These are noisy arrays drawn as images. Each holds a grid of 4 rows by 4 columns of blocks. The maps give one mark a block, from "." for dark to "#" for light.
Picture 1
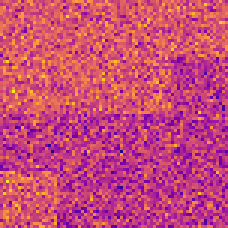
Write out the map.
####
###.
....
#...
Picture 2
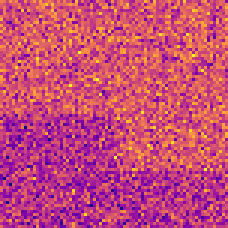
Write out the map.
####
####
..##
....
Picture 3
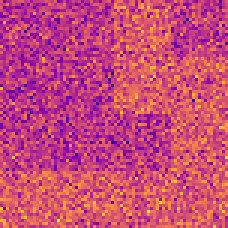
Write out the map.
..#.
..##
...#
####
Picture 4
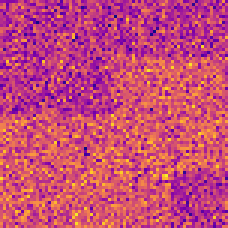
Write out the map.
....
..##
####
###.
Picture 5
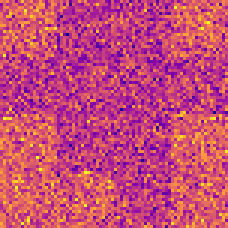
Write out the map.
#..#
....
#..#
##.#
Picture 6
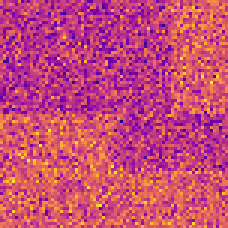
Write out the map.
...#
...#
##..
####
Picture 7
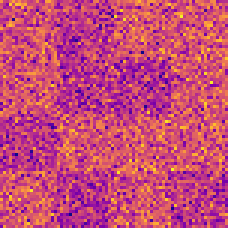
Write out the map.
#.##
#..#
.###
#.#.
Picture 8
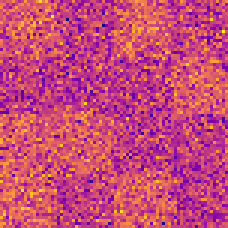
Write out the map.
#.#.
...#
##..
#.#.
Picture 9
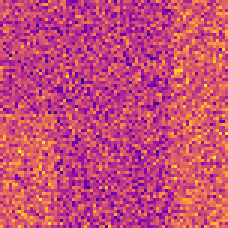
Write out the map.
...#
...#
#..#
#..#
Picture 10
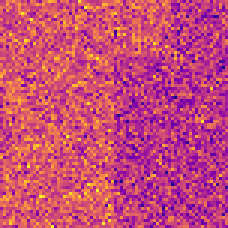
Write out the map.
###.
##..
##..
##..
